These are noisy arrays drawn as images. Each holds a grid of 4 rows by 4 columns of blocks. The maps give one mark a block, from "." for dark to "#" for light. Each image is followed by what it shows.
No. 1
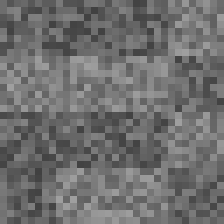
. . . #
# # # .
. . . #
. # # .
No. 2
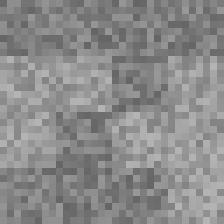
. . . .
# # . #
# . # #
. . . #
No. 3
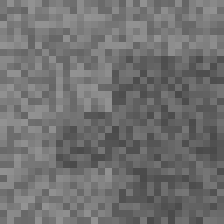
# # # #
# # . .
# . . .
# # . .
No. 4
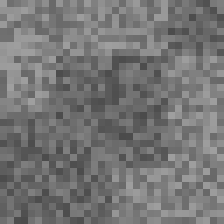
# # # .
# . . #
. . . #
. . # #
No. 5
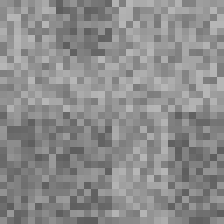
# . # #
# # # #
. . # .
. . # .
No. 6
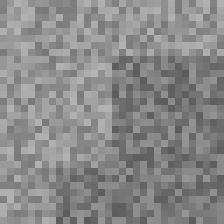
# # # #
# # . .
# # . .
# . . .
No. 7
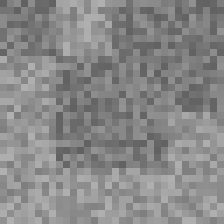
. # . .
# . . .
# . . #
# # # #
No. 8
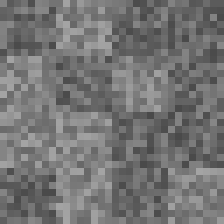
. # . .
# . # .
# # . .
. # . #
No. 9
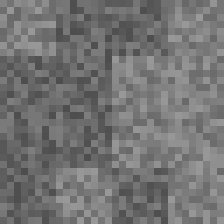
# . . #
. . # #
. . # #
. # . #
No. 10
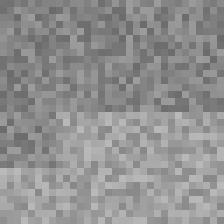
. . . .
. . . .
. # # #
# # # #
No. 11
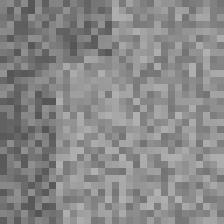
. . # #
. # # #
. # # #
. # # #
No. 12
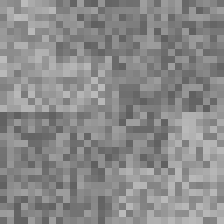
# . . .
# # . .
. . . #
. . # #
